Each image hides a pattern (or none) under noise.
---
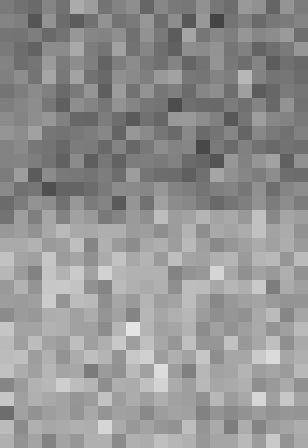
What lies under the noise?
a sharp edge
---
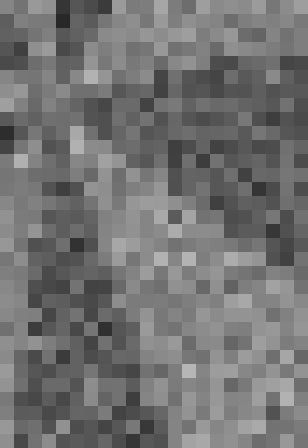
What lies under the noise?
spokes from one point
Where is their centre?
top left
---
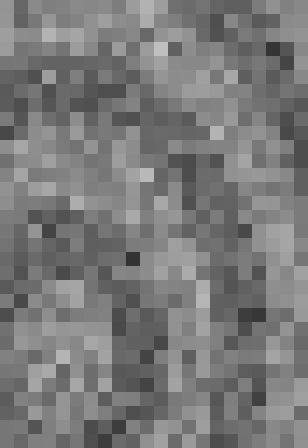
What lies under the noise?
rings round one point
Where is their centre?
bottom left
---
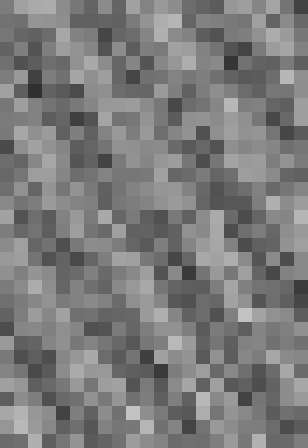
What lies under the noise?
diagonal stripes
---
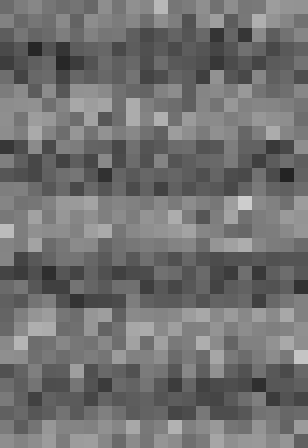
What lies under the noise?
horizontal stripes
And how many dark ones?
4
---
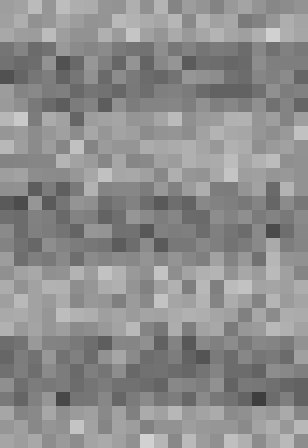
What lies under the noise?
horizontal stripes
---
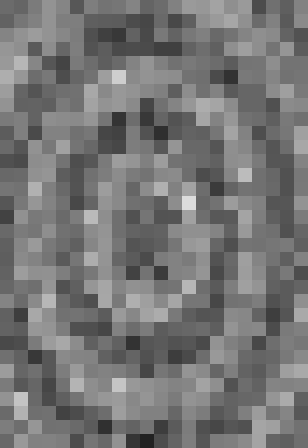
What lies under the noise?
rings round one point
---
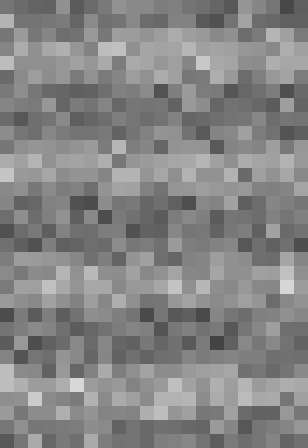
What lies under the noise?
horizontal stripes
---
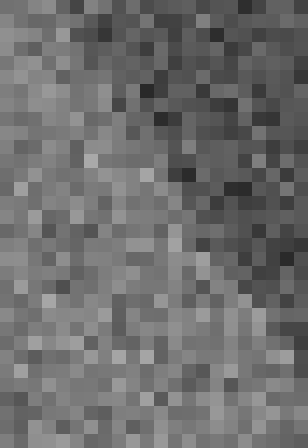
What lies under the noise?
a sharp edge
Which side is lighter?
bottom left
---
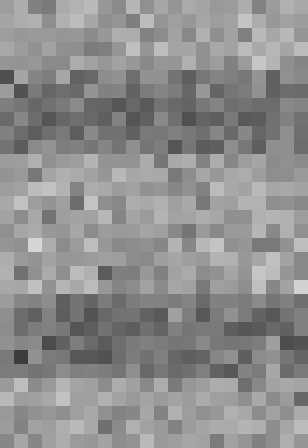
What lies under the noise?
horizontal stripes
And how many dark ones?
2
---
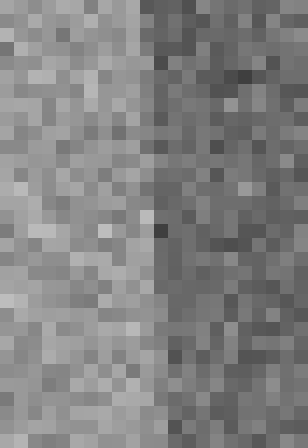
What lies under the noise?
a sharp edge
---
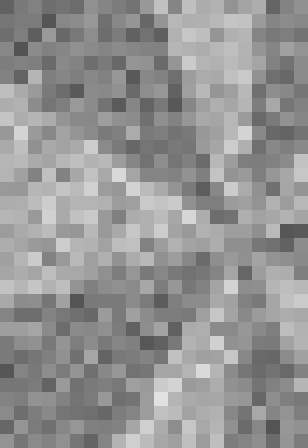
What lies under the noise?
spokes from one point
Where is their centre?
middle right
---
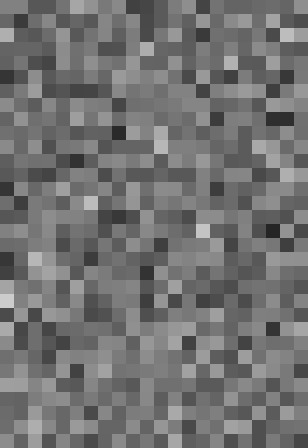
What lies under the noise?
only noise
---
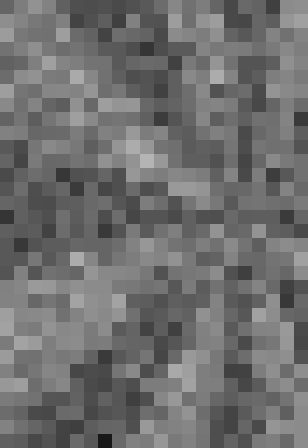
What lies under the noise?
spokes from one point
